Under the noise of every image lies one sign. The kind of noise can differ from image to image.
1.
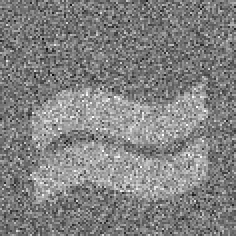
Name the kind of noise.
independent entries
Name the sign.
approximately sign
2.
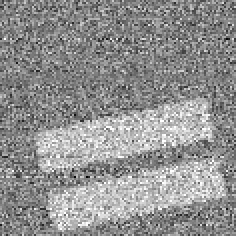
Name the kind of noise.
rows of uneven size
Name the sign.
equals sign
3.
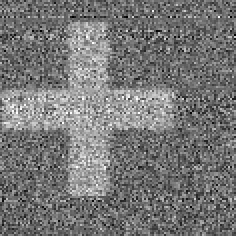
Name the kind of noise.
rows of uneven size
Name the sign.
plus sign
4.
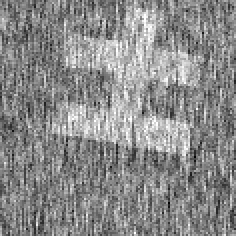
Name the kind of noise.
streaked along the columns
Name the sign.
plus-minus sign
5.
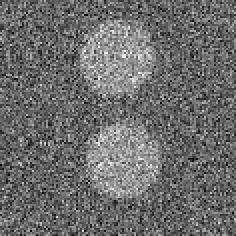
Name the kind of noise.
low rank plus noise
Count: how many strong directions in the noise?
five to eight
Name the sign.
colon
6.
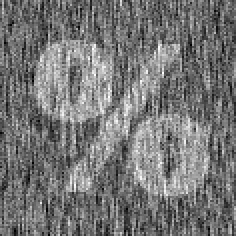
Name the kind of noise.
streaked along the columns
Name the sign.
percent sign
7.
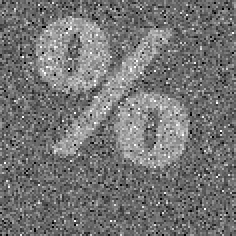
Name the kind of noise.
heavy tails
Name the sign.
percent sign
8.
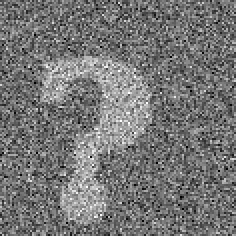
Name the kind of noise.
independent entries
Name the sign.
question mark
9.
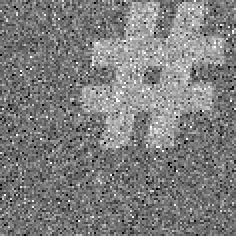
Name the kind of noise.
heavy tails
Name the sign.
hash sign
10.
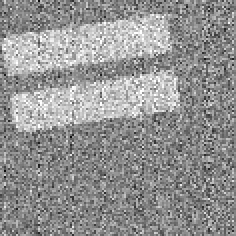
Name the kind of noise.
columns of uneven size
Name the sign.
equals sign
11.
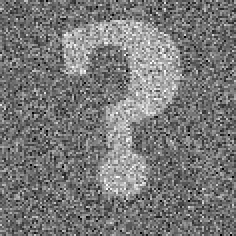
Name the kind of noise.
low rank plus noise
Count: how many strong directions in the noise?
one
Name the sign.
question mark
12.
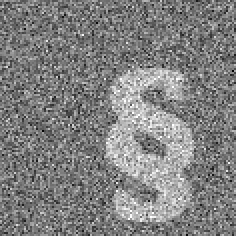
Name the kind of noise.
independent entries
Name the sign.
section sign
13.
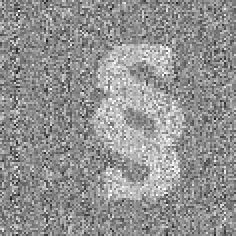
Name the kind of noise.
columns of uneven size
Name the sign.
section sign
